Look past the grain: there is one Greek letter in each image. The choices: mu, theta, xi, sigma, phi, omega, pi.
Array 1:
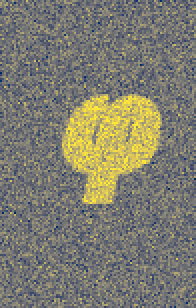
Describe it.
light phi
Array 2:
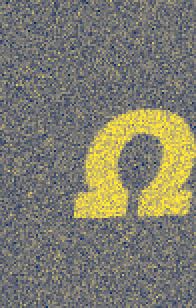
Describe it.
light omega
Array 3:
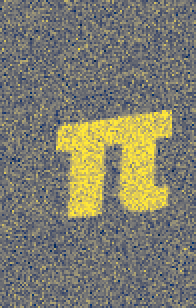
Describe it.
light pi
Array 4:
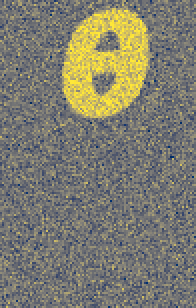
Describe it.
light theta, top middle
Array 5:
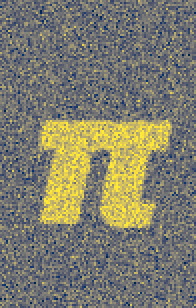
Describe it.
light pi
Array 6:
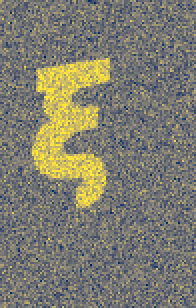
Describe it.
light xi
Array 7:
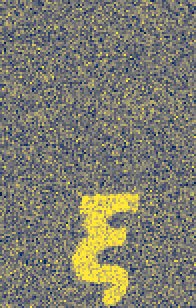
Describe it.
light xi, bottom middle
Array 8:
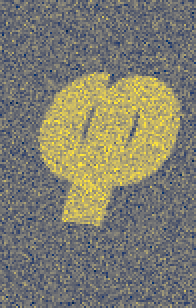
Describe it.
light phi
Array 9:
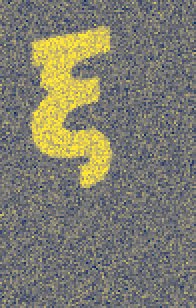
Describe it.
light xi
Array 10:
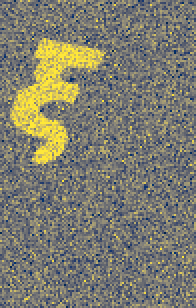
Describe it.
light xi
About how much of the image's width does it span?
half
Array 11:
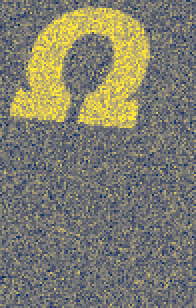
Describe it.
light omega
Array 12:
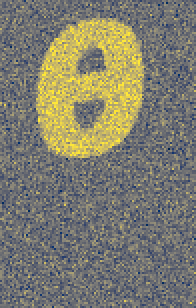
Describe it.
light theta
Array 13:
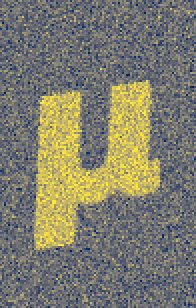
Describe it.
light mu
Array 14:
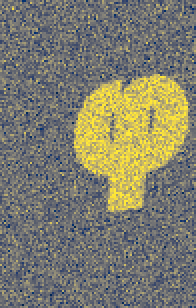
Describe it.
light phi
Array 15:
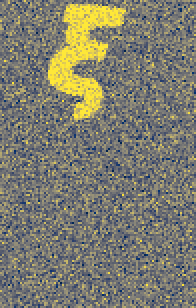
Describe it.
light xi, top middle
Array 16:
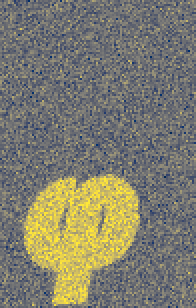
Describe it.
light phi
